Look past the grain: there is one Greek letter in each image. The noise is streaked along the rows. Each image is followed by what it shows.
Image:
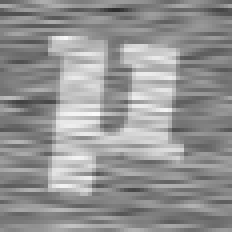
mu
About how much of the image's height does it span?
two thirds
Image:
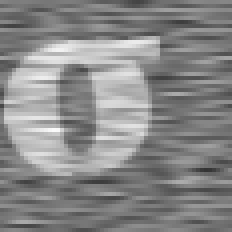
sigma
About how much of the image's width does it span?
two thirds
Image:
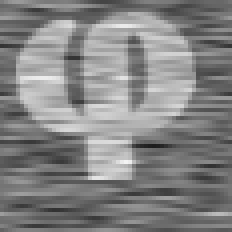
phi
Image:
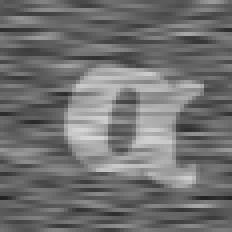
alpha
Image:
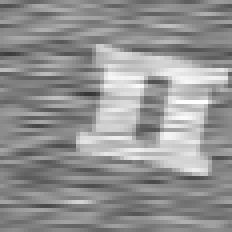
pi
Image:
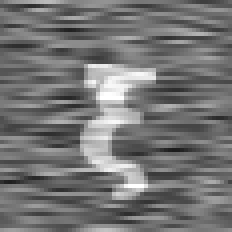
xi
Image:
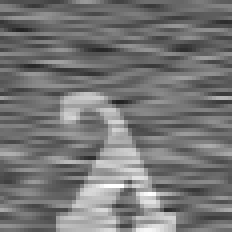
lambda
